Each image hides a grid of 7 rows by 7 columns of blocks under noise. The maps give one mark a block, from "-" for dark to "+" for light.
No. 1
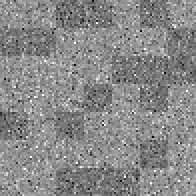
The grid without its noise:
+ + - - + - +
- - + + + + -
+ + + + - - -
+ + + - + - +
- + - + + + +
+ + + + + - +
+ + - - - + +
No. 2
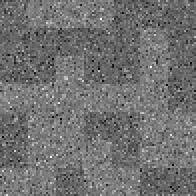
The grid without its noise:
- + + + - - -
- - - - - + -
- - + - - + -
+ + + + + + -
- + + - - + +
- + + + - + +
+ + - + + - -
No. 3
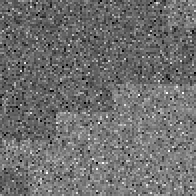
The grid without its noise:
- - - - - - +
- - - - - - -
- - - - - - -
- - - - + + +
- - + + + + +
+ + + + + + +
- + + + + + +
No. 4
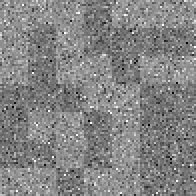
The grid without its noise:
+ + + - + + +
+ - + - - - -
+ - + + - + +
- - - + + - -
- + + - + - -
- - + - + - -
+ + - + + - -
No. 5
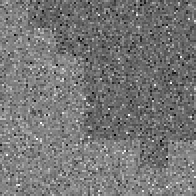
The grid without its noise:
+ - - - - - -
+ + - - - - -
+ + + - - - -
+ + + - - - -
+ + + - - - -
+ + + + + - +
+ + + + + + +
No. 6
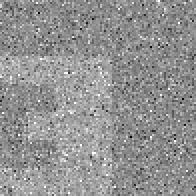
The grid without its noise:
- - - - - - -
- - - - - - -
+ + + + - - -
- - + + - - -
- + + + - - -
- - + + - - -
+ + + + - - -
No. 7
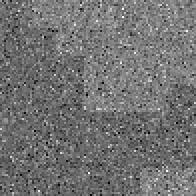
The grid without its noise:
- + + + + + +
- - + + + + +
- - - + + + +
- - - + + + -
- - - - - - -
- - - - - - -
- - - - - + +
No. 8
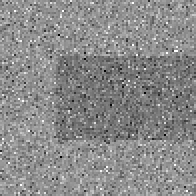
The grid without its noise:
+ + + + + + +
+ + + + + + +
+ + - - - - -
+ + - - - - -
+ + - - - - -
+ + + + + + +
+ + + + + + +
